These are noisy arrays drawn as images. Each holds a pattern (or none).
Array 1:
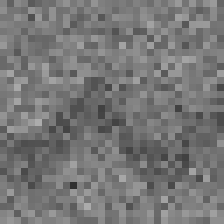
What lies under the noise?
a wavy band
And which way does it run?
left to right
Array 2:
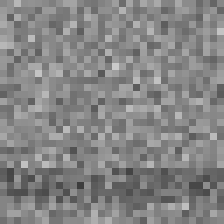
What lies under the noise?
one horizontal stripe
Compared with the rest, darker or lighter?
darker
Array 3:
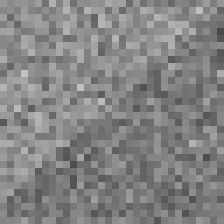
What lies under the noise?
a sharp edge
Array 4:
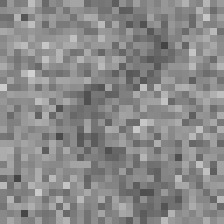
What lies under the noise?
a wavy band
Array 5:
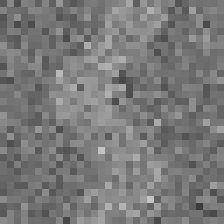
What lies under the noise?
a wavy band
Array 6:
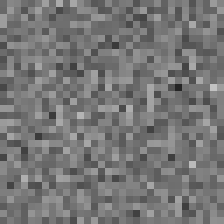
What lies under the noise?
only noise
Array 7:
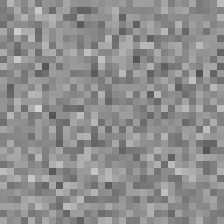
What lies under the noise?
only noise
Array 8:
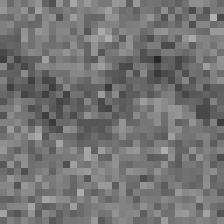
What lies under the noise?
a wavy band
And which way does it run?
left to right
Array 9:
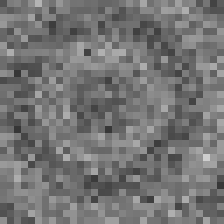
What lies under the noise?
rings round one point
